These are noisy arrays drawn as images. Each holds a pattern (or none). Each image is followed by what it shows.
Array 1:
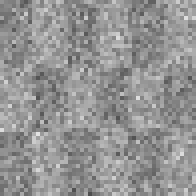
a checkerboard
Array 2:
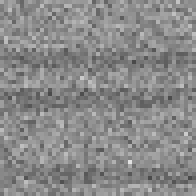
bands of rows
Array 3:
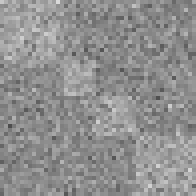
blocks along the diagonal
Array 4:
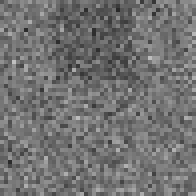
one block
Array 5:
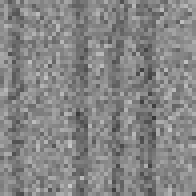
bands of columns
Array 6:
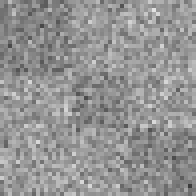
blocks along the diagonal
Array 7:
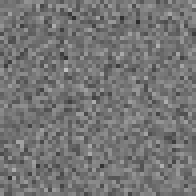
only noise
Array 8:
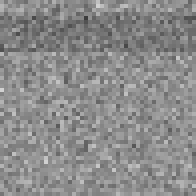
one band of rows
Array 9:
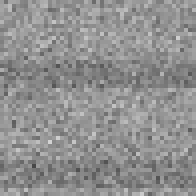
bands of rows
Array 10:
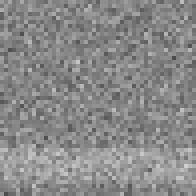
one band of rows
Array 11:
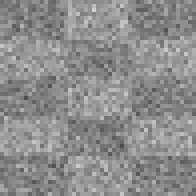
a checkerboard
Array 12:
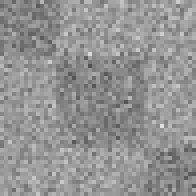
blocks along the diagonal
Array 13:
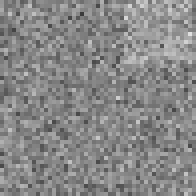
one block
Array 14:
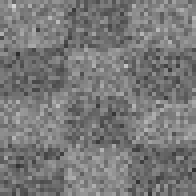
a checkerboard
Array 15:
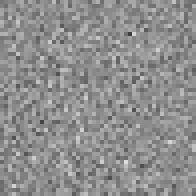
only noise
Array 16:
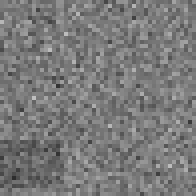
one block
